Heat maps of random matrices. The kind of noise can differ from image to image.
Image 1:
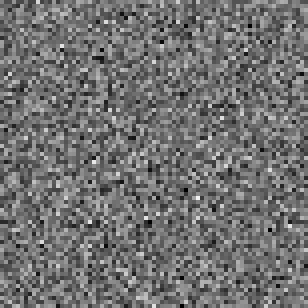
independent entries
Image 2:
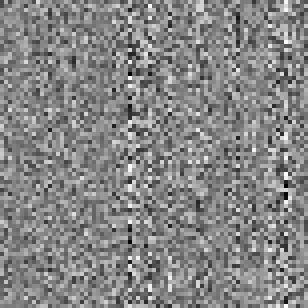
columns of uneven size
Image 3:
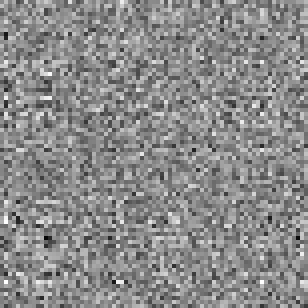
low rank plus noise
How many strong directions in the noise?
two
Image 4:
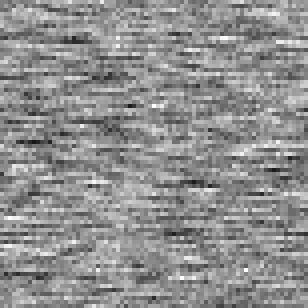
streaked along the rows
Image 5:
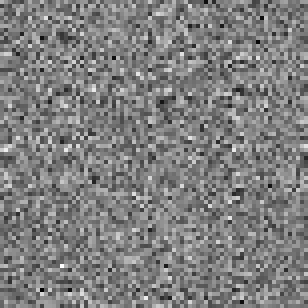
low rank plus noise
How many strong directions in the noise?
one
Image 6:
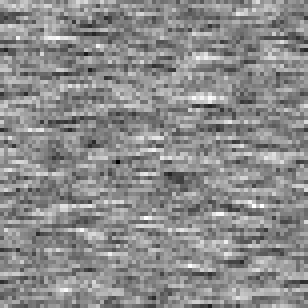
streaked along the rows
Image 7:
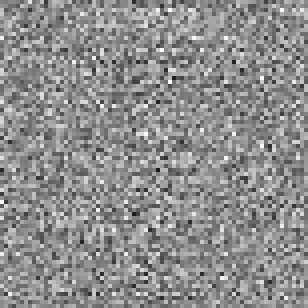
low rank plus noise
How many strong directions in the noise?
three or four
